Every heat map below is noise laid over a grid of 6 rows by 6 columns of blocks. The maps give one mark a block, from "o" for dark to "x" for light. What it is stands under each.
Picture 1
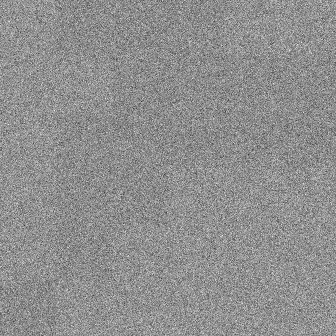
xoooxx
xxoooo
xooooo
xooxxx
xoxxxx
oxxxxx
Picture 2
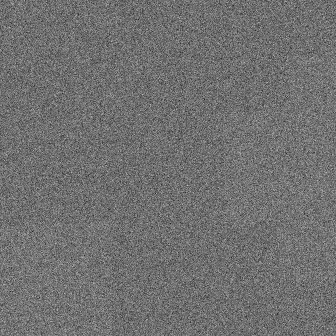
oooooo
ooooox
ooooxx
ooooxx
xxooox
xxoooo
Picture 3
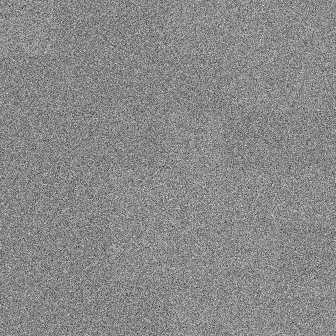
xooxxx
ooooxx
oooxoo
ooxxxx
ooxxxo
oooxxx
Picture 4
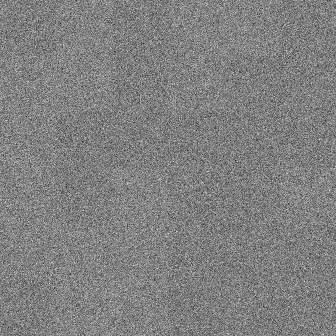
oxoxxo
xxoxoo
xooooo
xoxoox
xxxooo
oxxooo
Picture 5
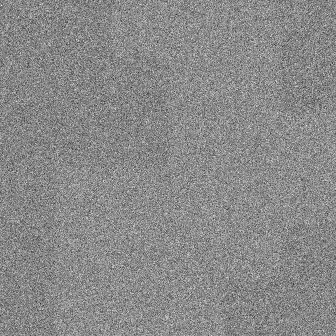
ooxxxo
oooxxo
oooxxx
oxxxxx
oxxxxo
oxxxoo
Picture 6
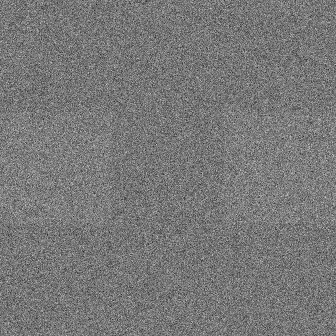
oooooo
oooooo
xxooxx
xxooxx
oooooo
oooooo
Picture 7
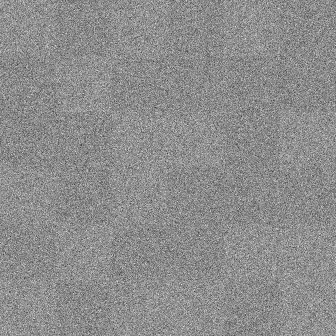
xoxoxo
oxoooo
ooxxox
xoxooo
oxooxx
xoxxox
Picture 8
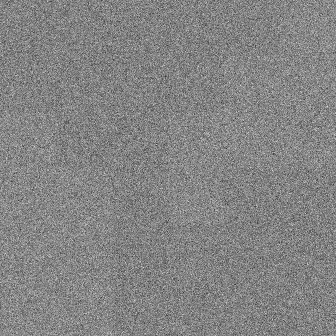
ooooox
ooooxx
xooxxx
xxoxoo
xxoooo
xxoooo
